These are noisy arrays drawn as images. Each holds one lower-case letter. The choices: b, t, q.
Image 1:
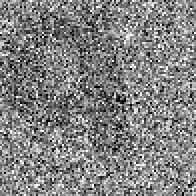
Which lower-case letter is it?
q
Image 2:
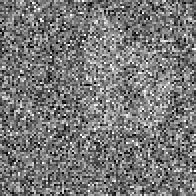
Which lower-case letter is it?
b
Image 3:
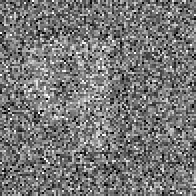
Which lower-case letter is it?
q
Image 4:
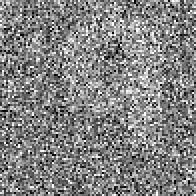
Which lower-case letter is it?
q
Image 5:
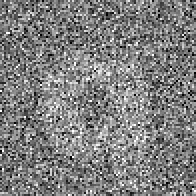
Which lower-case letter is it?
q
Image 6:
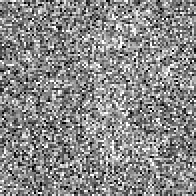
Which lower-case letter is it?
t
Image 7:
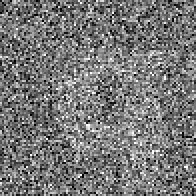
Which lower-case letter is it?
q
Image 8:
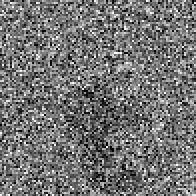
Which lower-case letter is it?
t
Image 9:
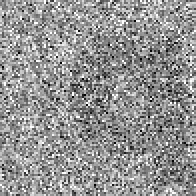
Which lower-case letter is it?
q
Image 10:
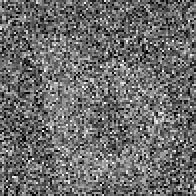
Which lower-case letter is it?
b
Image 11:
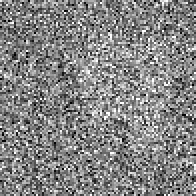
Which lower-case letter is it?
q
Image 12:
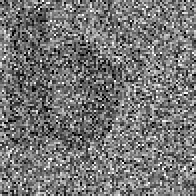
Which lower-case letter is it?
b
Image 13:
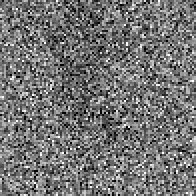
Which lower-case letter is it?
t
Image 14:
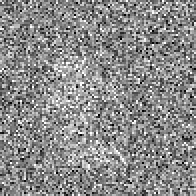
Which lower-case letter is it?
t
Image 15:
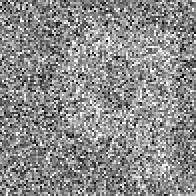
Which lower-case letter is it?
q
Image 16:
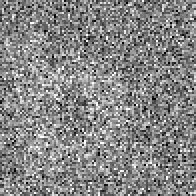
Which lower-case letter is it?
b
